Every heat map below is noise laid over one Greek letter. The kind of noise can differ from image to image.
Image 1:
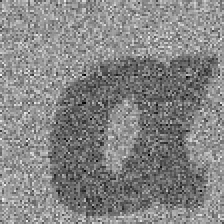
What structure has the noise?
low rank plus noise
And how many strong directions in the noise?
two
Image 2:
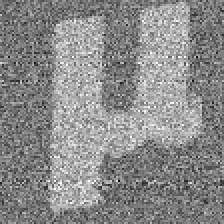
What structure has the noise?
rows of uneven size
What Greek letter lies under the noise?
mu
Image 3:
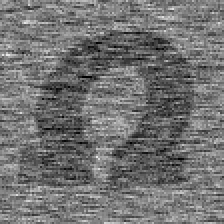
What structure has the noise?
streaked along the rows
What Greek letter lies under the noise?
omega
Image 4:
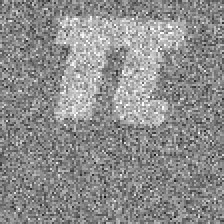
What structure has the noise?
independent entries
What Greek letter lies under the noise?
pi
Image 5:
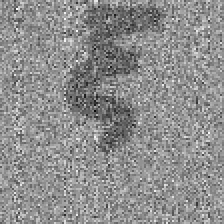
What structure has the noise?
columns of uneven size
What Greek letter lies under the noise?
xi
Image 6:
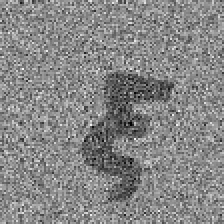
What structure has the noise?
low rank plus noise
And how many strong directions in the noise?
one
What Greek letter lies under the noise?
xi
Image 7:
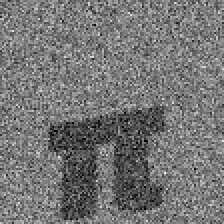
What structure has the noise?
independent entries
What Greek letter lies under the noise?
pi
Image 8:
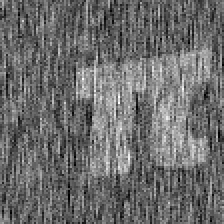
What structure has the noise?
streaked along the columns
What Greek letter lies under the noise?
pi
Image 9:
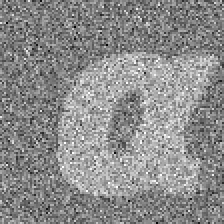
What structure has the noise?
independent entries
